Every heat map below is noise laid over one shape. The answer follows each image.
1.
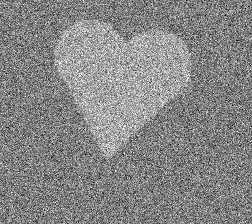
light heart
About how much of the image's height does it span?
two thirds
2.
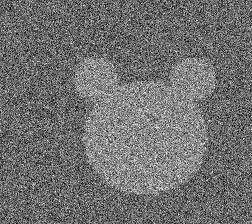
light bear's head
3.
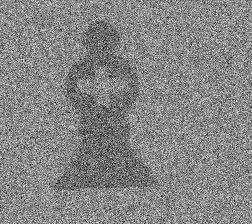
dark chess bishop
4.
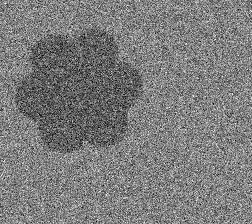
dark flower
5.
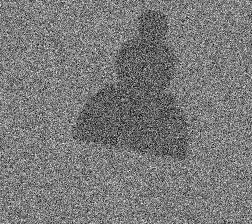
dark chess pawn
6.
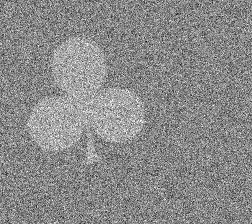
light club
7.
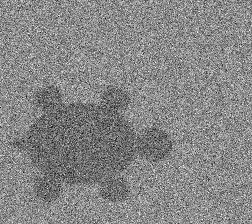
dark turtle
